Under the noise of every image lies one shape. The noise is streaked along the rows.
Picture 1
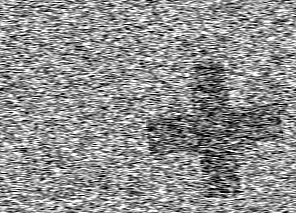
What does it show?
dark cross
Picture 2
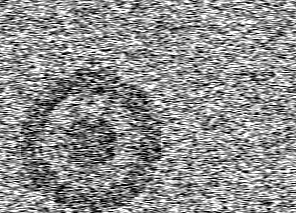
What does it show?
dark bullseye
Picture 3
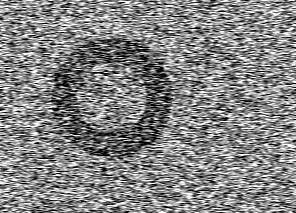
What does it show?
dark ring
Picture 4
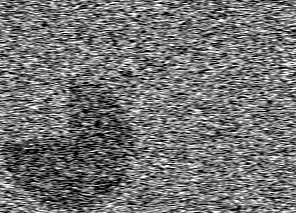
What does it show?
dark disc with a wedge cut out
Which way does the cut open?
up and left
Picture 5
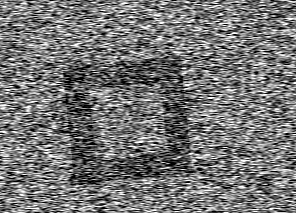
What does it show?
dark square frame
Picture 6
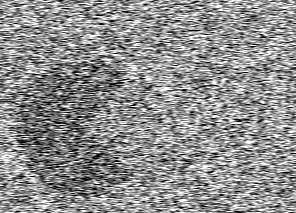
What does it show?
dark disc with a wedge cut out
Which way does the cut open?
right
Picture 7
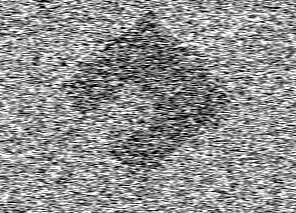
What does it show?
dark square with a notch
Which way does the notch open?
down and left
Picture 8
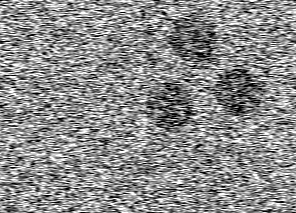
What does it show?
dark three dots
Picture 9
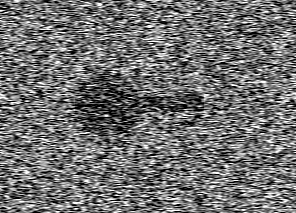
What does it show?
dark lollipop, centre
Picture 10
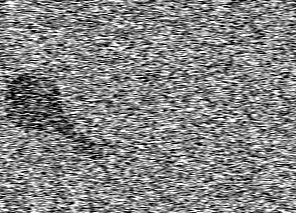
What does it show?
dark lollipop, middle left
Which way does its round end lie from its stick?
up and left
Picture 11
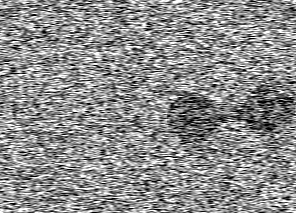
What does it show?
dark dumbbell, middle right
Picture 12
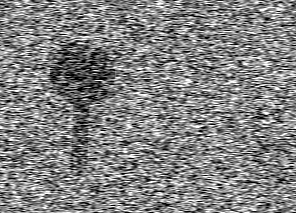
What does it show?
dark lollipop
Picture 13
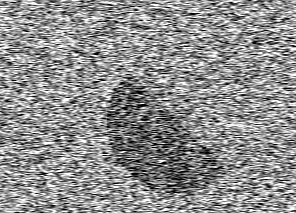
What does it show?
dark half disc
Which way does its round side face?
down and left
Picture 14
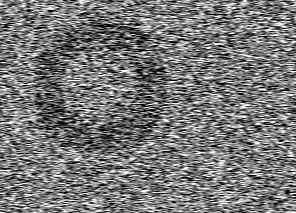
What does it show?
dark ring
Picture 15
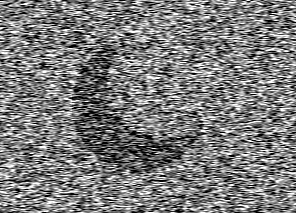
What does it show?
dark crescent
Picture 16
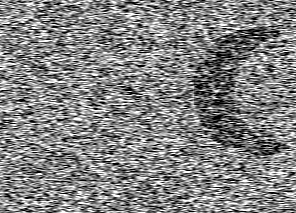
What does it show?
dark crescent
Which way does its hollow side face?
right
